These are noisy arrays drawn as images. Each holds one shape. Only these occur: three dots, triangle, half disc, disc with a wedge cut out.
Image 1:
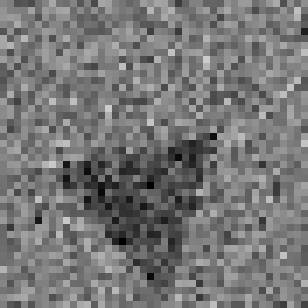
triangle
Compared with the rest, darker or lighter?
darker
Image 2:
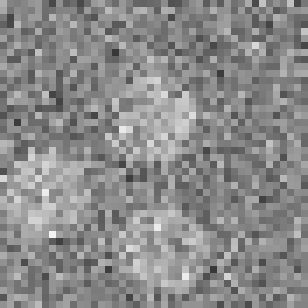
three dots
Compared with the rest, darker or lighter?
lighter
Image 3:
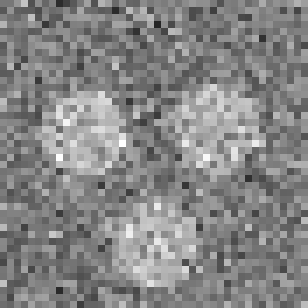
three dots
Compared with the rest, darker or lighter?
lighter
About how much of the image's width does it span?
two thirds
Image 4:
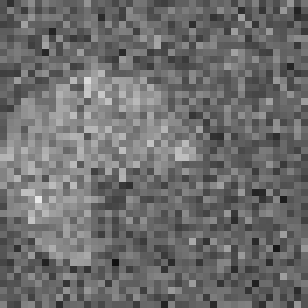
disc with a wedge cut out
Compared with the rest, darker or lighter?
lighter
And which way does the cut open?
down and right
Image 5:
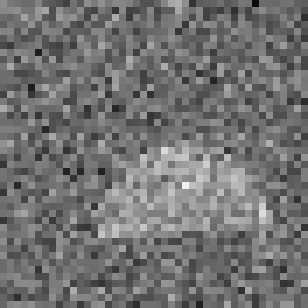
half disc
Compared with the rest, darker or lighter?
lighter
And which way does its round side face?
up
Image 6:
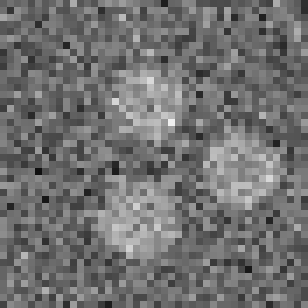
three dots
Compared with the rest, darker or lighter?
lighter
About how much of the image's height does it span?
two thirds
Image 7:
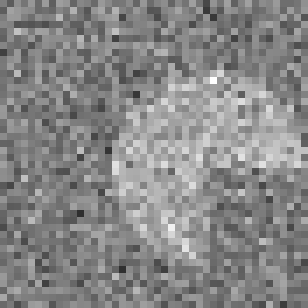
disc with a wedge cut out
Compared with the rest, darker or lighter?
lighter
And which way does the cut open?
down and right
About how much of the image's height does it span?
two thirds
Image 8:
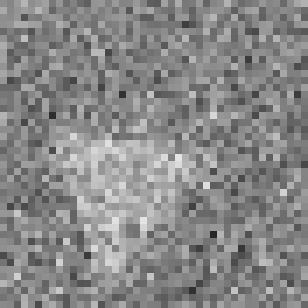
triangle
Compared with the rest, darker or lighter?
lighter
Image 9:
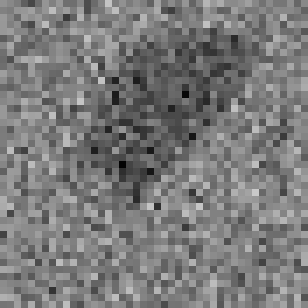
half disc
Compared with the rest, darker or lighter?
darker
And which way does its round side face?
up and left
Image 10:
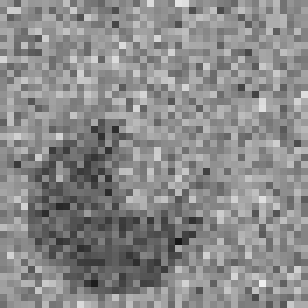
disc with a wedge cut out
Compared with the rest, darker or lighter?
darker
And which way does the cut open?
up and right
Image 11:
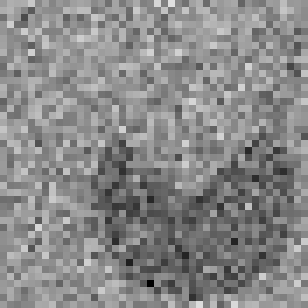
disc with a wedge cut out
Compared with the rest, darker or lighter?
darker
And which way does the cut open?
up
